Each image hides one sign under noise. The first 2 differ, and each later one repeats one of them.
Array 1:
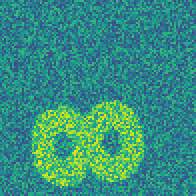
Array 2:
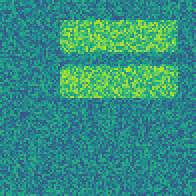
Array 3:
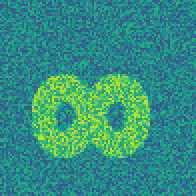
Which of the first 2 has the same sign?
1
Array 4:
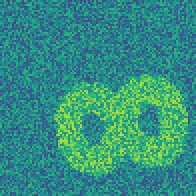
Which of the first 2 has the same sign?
1
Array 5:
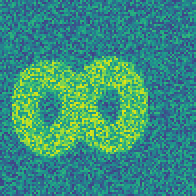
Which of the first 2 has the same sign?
1
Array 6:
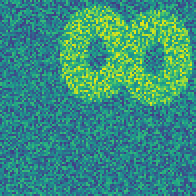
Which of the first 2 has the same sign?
1
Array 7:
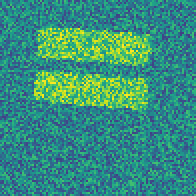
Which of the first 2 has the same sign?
2
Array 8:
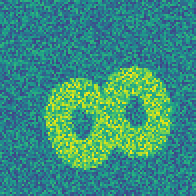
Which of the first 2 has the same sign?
1
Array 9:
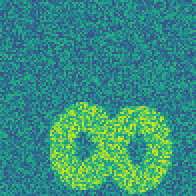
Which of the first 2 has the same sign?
1
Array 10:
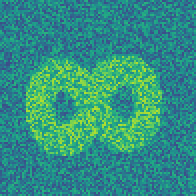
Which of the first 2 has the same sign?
1
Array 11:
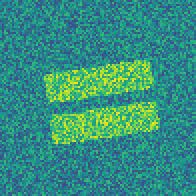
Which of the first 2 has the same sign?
2
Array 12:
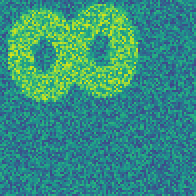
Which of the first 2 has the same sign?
1
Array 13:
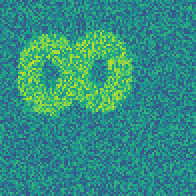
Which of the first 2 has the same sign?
1
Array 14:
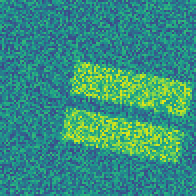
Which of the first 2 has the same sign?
2
